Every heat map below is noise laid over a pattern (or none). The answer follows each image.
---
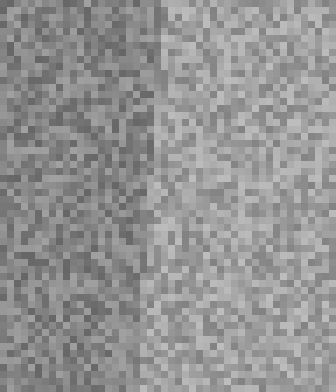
a sharp edge
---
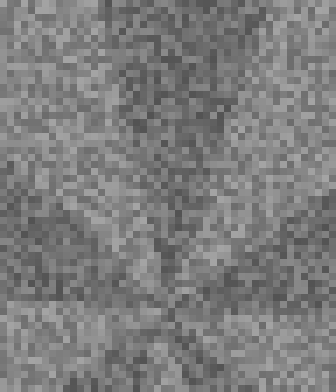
spokes from one point
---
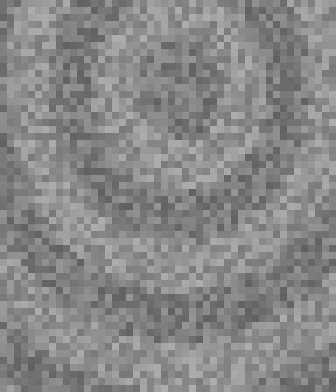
rings round one point
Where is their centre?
top middle
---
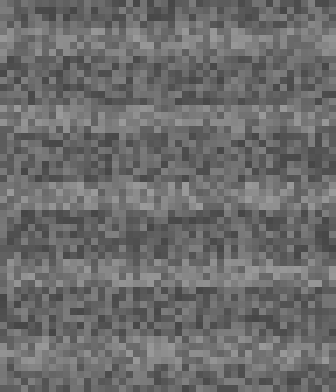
horizontal stripes
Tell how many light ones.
5
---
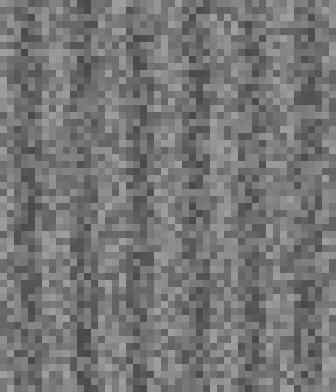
vertical stripes
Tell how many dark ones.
6
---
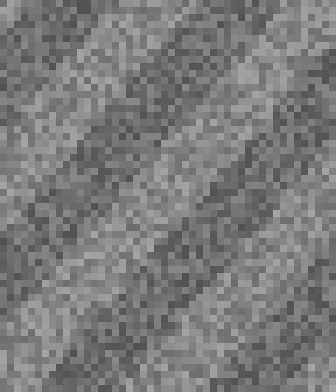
diagonal stripes
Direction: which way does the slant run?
bottom left to top right
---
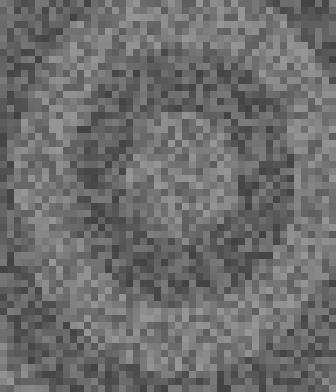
rings round one point
